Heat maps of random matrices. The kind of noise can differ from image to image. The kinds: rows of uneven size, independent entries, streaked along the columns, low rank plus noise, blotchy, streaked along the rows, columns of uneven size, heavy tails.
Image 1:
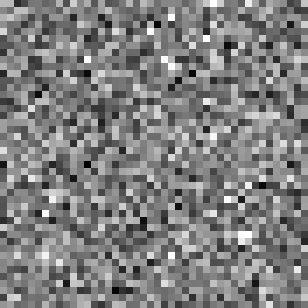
independent entries
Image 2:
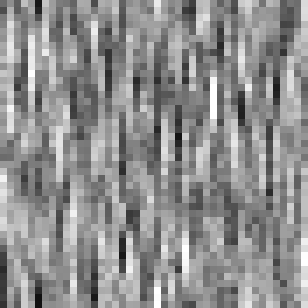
streaked along the columns
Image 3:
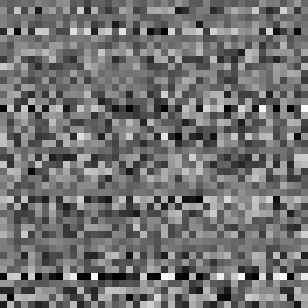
rows of uneven size
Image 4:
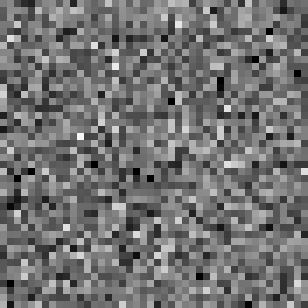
independent entries
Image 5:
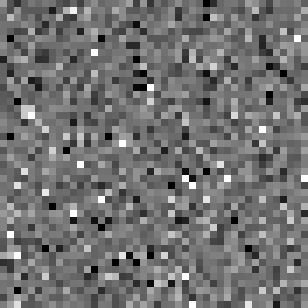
heavy tails
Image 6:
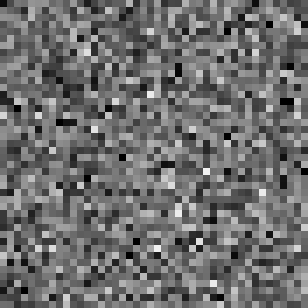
independent entries
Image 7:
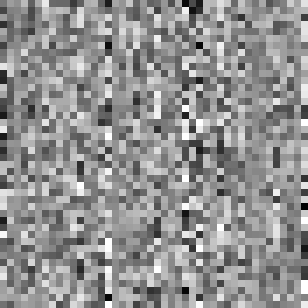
columns of uneven size
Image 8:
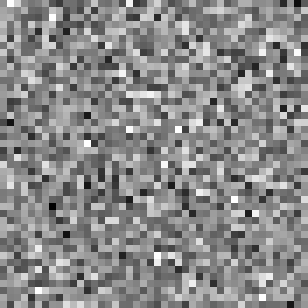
independent entries
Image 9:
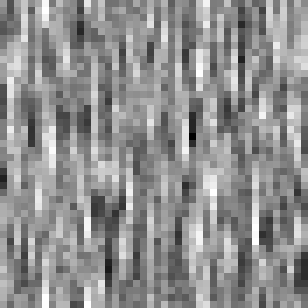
streaked along the columns
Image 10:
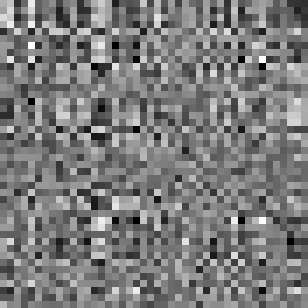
low rank plus noise
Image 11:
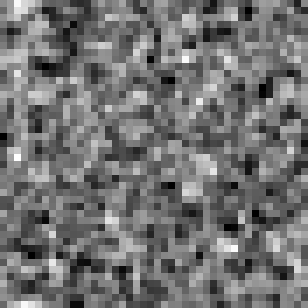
blotchy
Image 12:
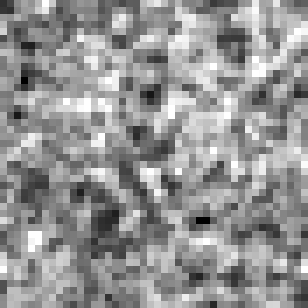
blotchy
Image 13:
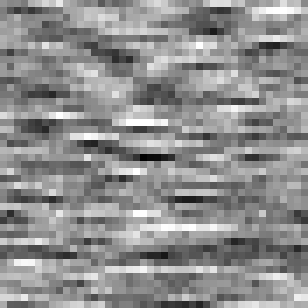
streaked along the rows
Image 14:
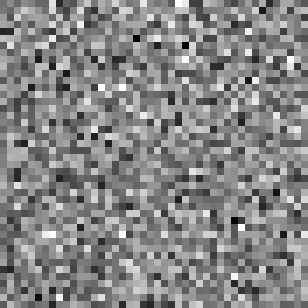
independent entries
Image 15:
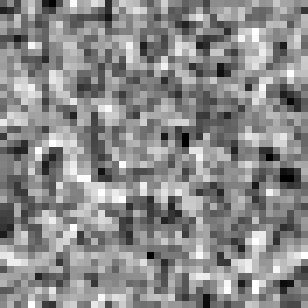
blotchy
